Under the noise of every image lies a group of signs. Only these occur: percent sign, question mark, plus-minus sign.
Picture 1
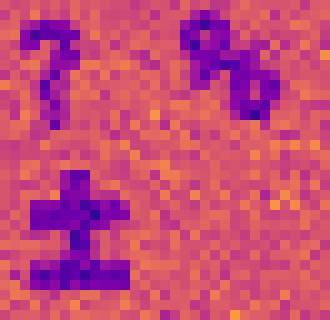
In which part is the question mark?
top left
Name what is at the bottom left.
plus-minus sign
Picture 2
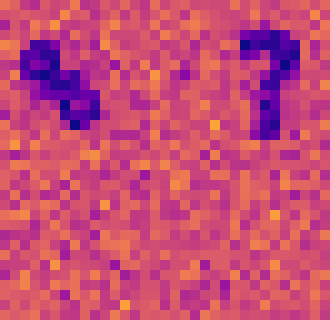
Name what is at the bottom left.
nothing
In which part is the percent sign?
top left
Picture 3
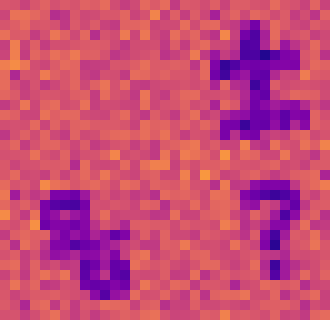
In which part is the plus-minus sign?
top right
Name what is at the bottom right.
question mark
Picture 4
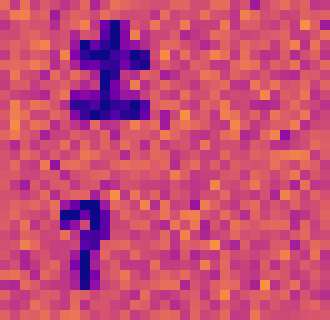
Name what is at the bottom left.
question mark
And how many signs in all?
2
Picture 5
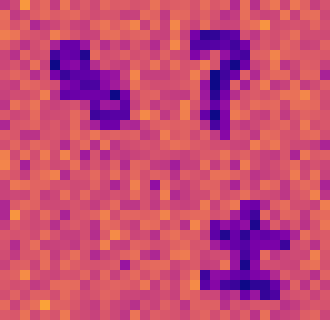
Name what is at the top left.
percent sign
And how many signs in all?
3
